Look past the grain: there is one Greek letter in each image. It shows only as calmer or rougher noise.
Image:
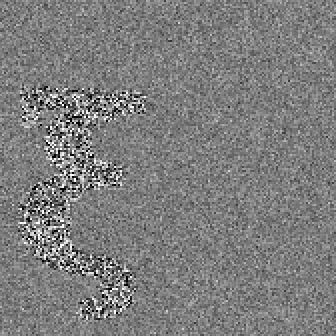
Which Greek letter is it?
xi
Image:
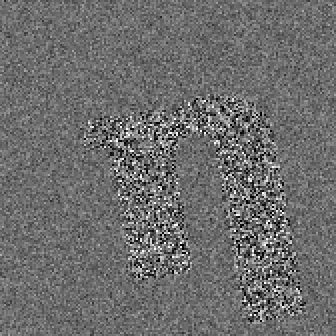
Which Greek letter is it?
eta
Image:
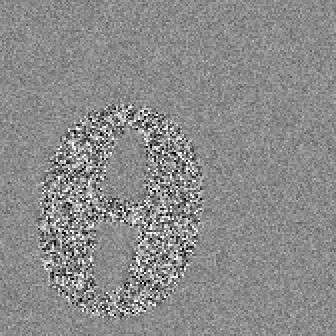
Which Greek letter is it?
theta
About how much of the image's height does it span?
two thirds
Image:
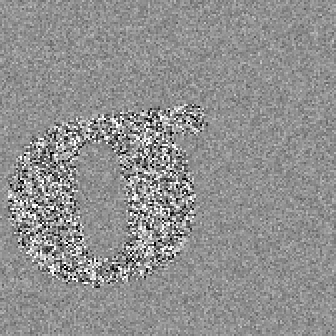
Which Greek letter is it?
sigma
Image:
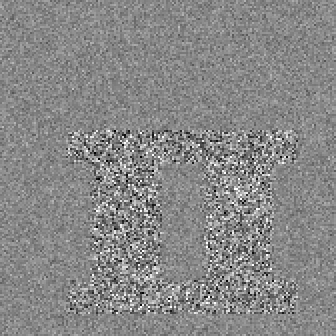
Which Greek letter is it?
pi
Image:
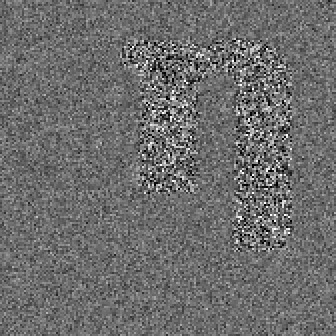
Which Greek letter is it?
eta
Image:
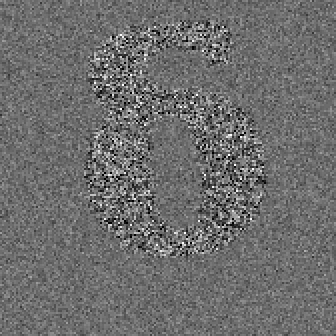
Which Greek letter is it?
delta
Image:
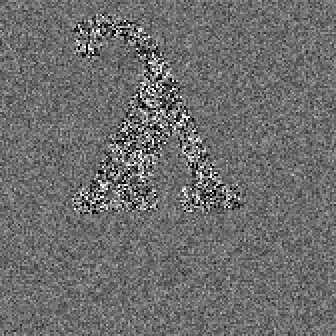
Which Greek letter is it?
lambda
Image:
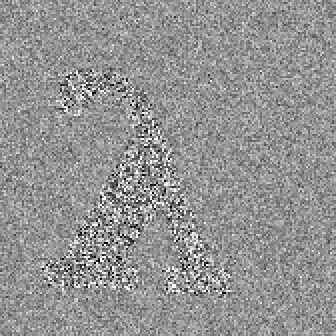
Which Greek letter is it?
lambda
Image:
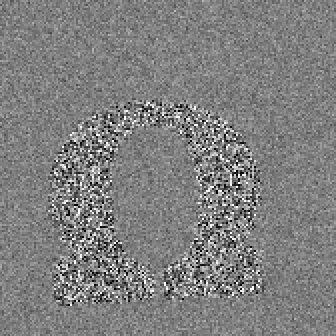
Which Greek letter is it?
omega
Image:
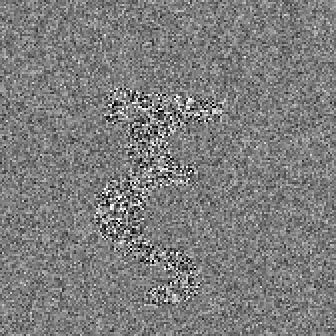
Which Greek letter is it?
xi
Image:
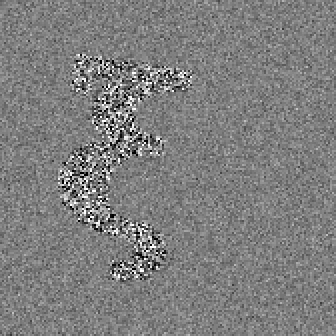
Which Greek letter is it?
xi
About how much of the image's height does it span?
two thirds
